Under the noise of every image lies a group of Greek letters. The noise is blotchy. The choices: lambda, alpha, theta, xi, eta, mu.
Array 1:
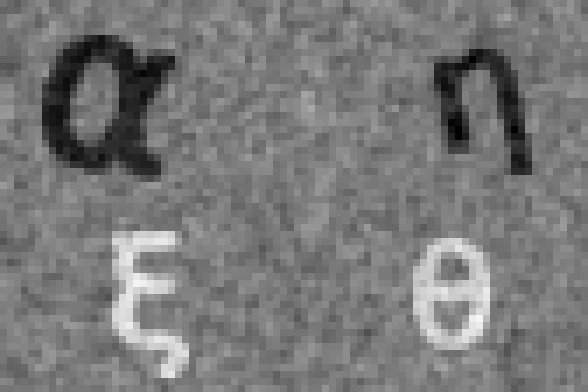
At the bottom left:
xi
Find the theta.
bottom right
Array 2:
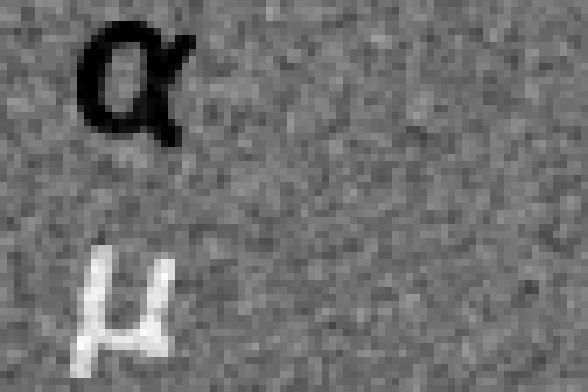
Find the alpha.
top left
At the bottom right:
nothing
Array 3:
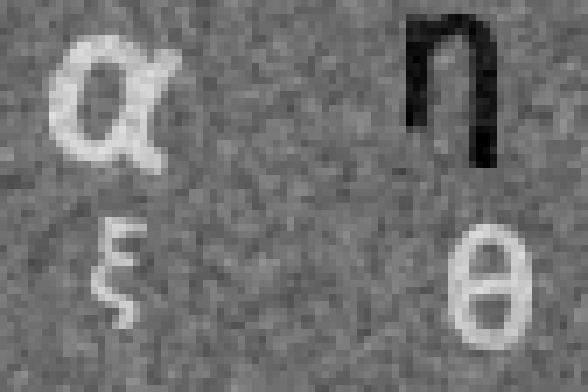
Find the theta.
bottom right
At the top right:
eta
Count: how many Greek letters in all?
4
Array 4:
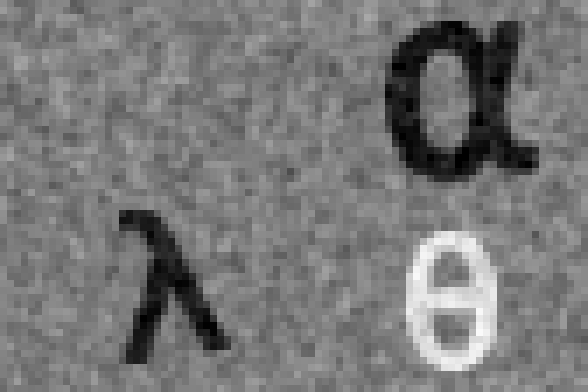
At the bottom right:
theta
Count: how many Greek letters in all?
3
